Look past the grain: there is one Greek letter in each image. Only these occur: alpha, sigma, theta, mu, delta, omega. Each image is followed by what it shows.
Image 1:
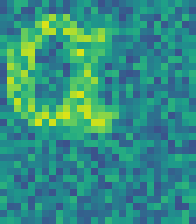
alpha
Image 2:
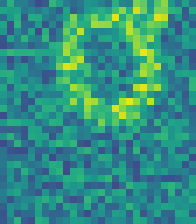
sigma
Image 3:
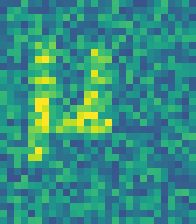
mu
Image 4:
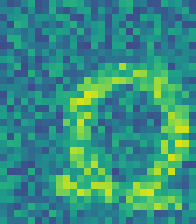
omega
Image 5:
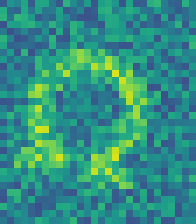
omega
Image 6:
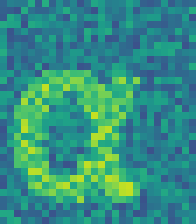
alpha
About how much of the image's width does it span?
two thirds
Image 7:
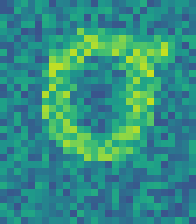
sigma
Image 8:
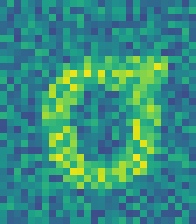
sigma
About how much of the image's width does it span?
two thirds
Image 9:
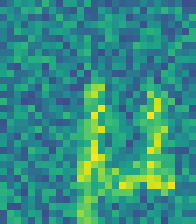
mu
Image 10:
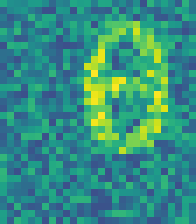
theta
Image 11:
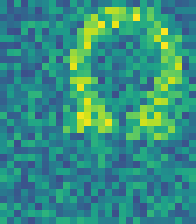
omega
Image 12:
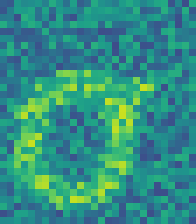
sigma
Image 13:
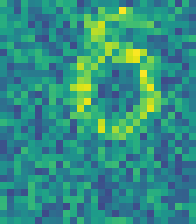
delta
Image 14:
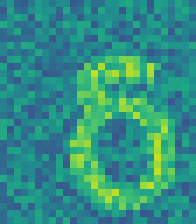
delta
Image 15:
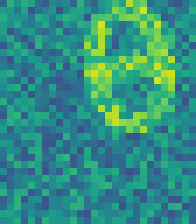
theta
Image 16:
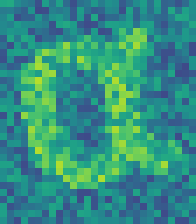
alpha
